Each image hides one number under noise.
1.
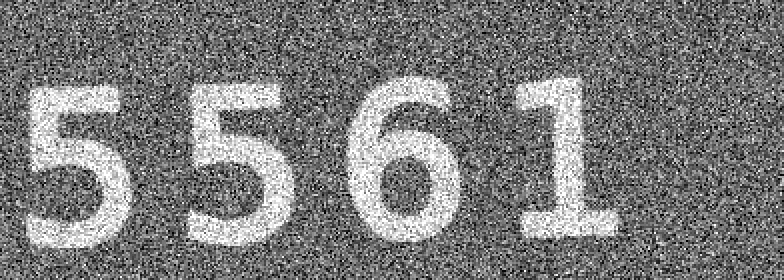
5561
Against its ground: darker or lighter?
lighter
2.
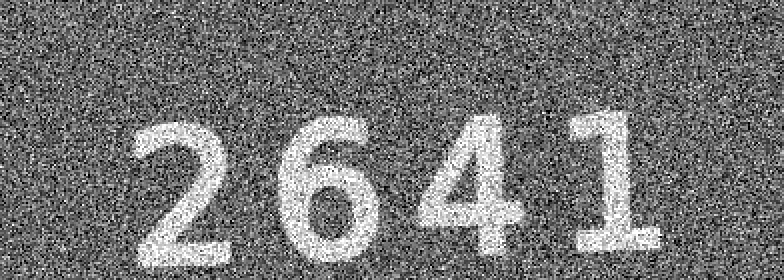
2641
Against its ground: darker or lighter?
lighter
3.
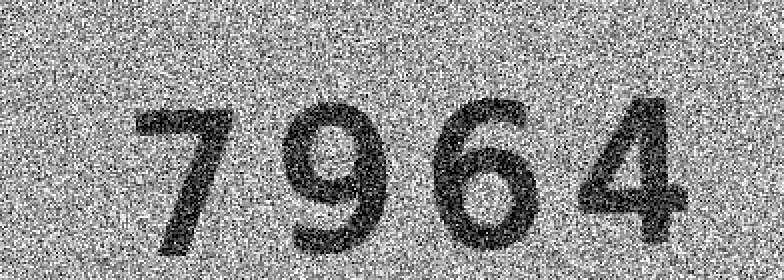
7964
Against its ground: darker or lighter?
darker
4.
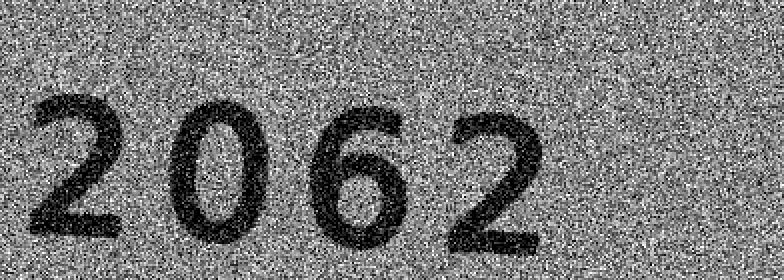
2062
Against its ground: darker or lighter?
darker
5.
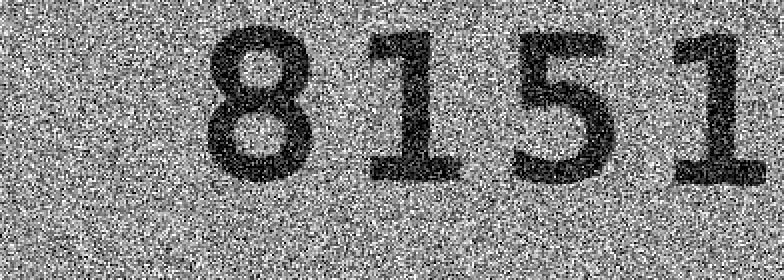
8151
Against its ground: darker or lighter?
darker
